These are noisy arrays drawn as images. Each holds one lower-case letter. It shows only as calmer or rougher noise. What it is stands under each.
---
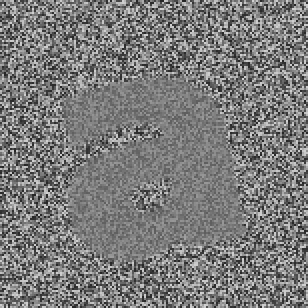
calm a
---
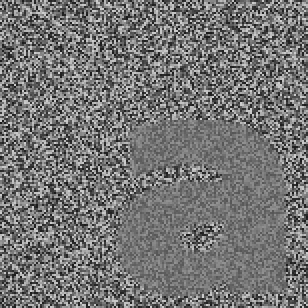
calm a
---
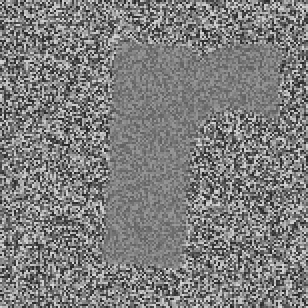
calm r
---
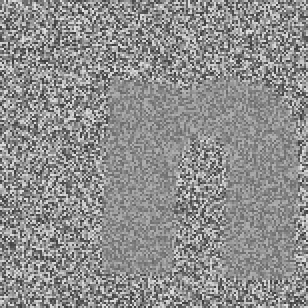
calm n
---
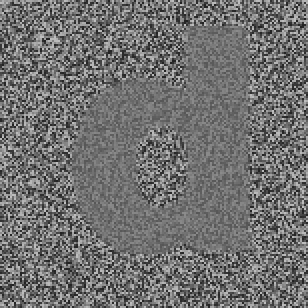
calm d
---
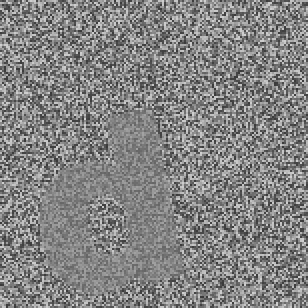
calm d
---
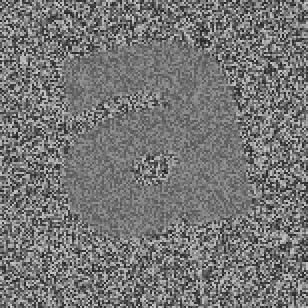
calm a
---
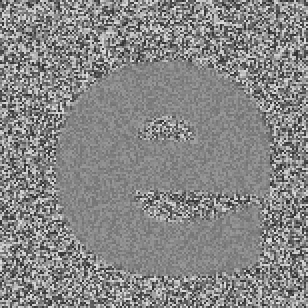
calm e
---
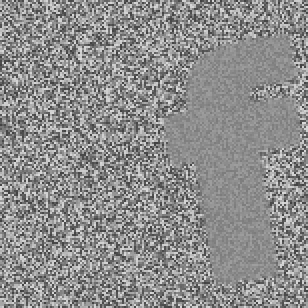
calm f
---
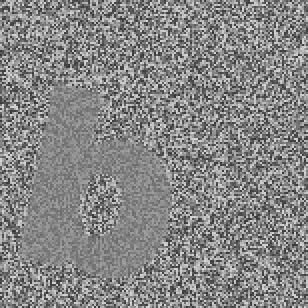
calm b
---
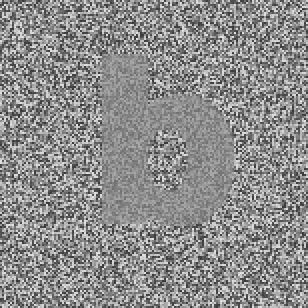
calm b
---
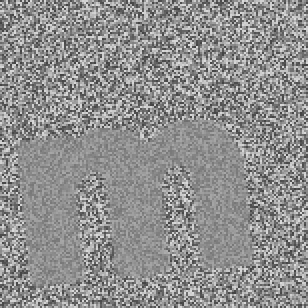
calm m
